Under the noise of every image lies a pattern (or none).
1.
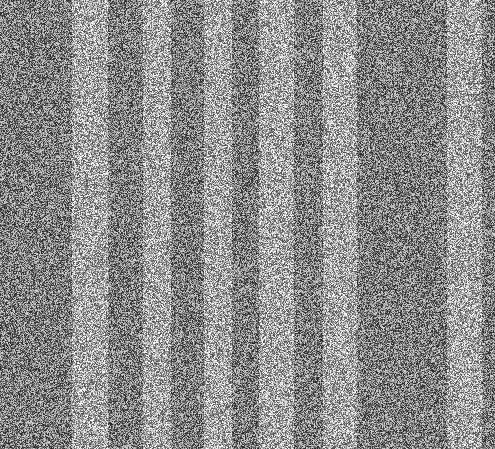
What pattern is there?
bands of columns
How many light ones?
6
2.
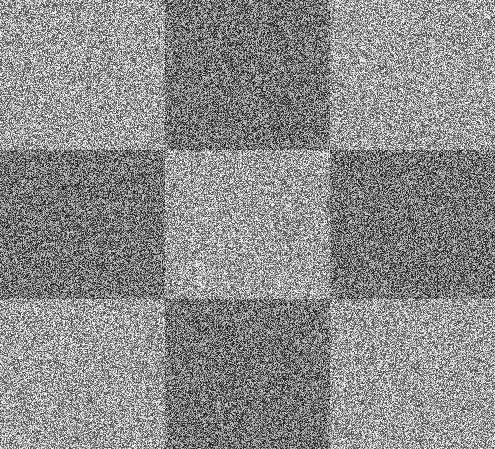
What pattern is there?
a checkerboard
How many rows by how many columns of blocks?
3 by 3
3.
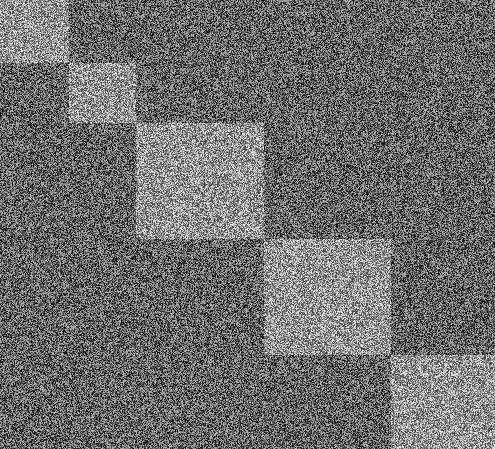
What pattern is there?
blocks along the diagonal
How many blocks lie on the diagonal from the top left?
5
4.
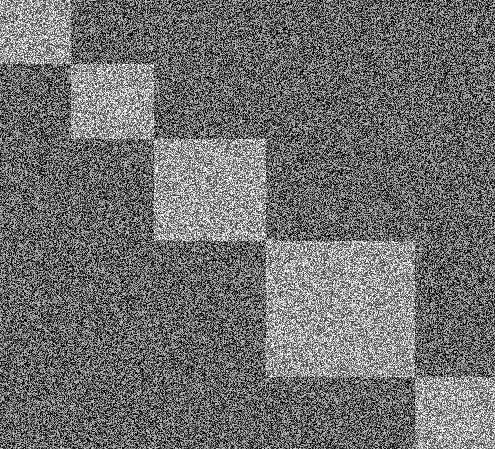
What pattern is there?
blocks along the diagonal
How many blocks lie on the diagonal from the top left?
5
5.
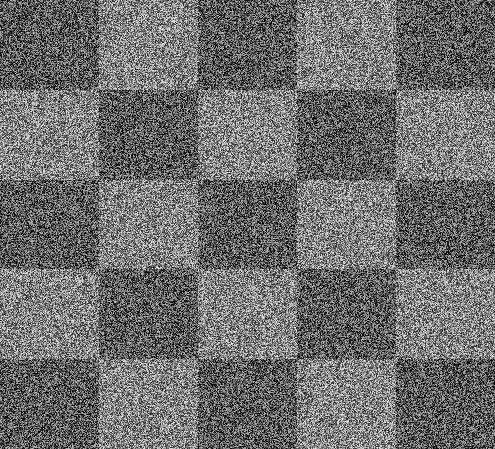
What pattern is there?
a checkerboard
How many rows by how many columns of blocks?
5 by 5
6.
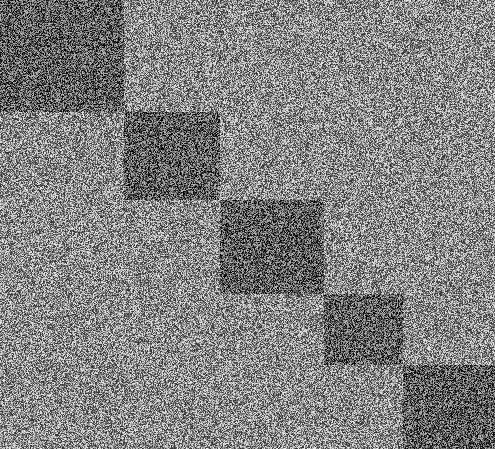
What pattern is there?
blocks along the diagonal
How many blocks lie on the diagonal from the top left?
5
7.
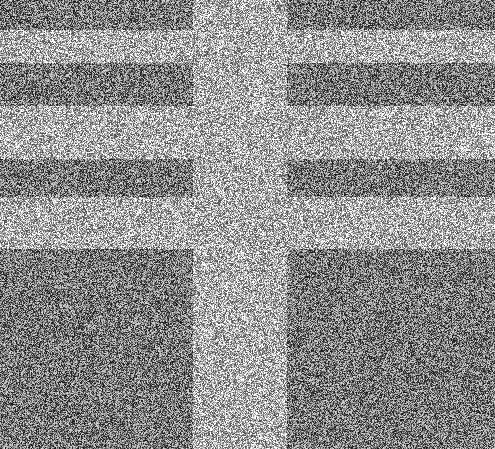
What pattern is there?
bands of rows crossing bands of columns
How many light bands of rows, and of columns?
3 and 1
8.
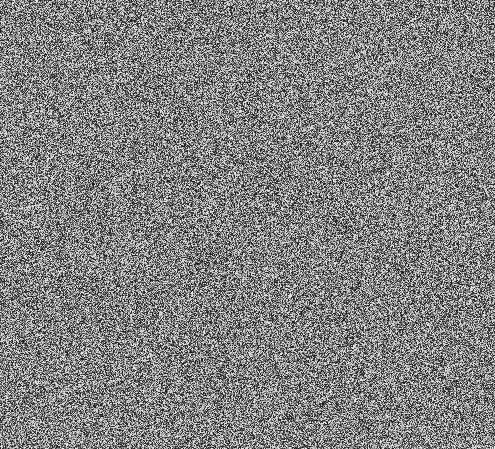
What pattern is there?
only noise
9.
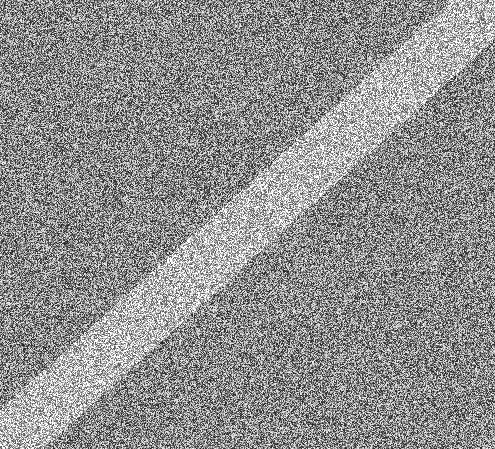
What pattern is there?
a diagonal band
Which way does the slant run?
bottom left to top right
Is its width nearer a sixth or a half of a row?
a sixth
